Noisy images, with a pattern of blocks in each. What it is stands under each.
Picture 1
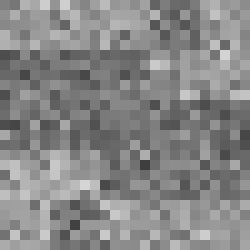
the same after a half turn
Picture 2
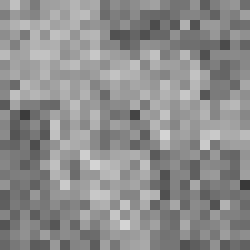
mirrored about the diagonal from the top left
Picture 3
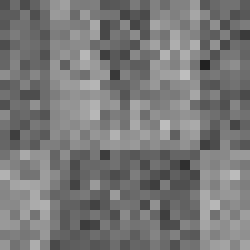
left and right mirror each other
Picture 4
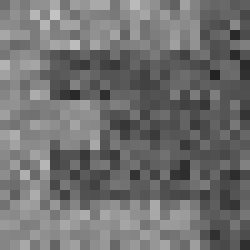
top and bottom mirror each other
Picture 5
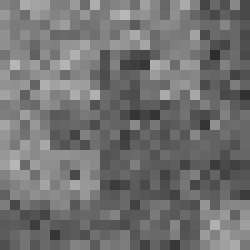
mirrored about the diagonal from the top left
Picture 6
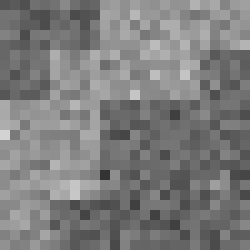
mirrored about the diagonal from the top left
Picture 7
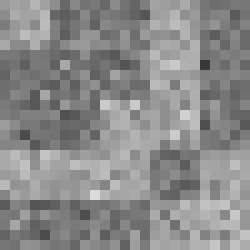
mirrored about the diagonal from the top left
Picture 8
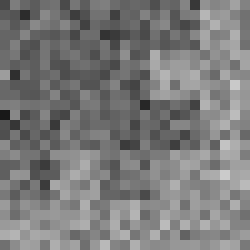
mirrored about the diagonal from the top left
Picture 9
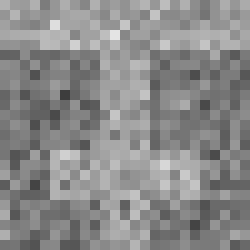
left and right mirror each other
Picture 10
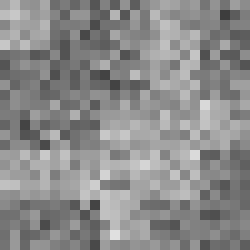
mirrored about the diagonal from the top left
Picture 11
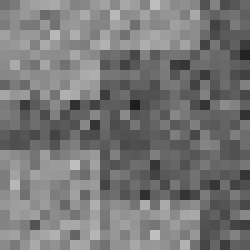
top and bottom mirror each other
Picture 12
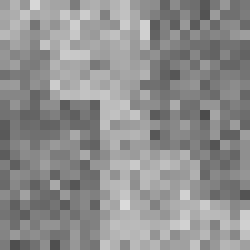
the same after a half turn
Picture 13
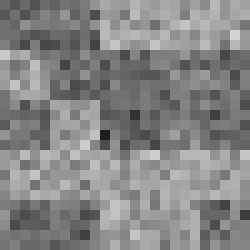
no symmetry
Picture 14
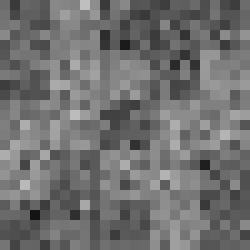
the same after a half turn
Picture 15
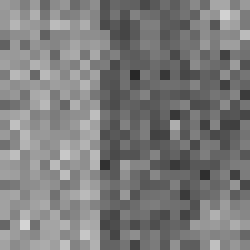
top and bottom mirror each other
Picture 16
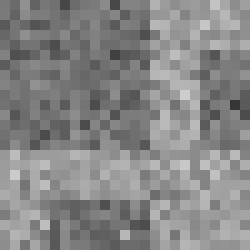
mirrored about the diagonal from the top left
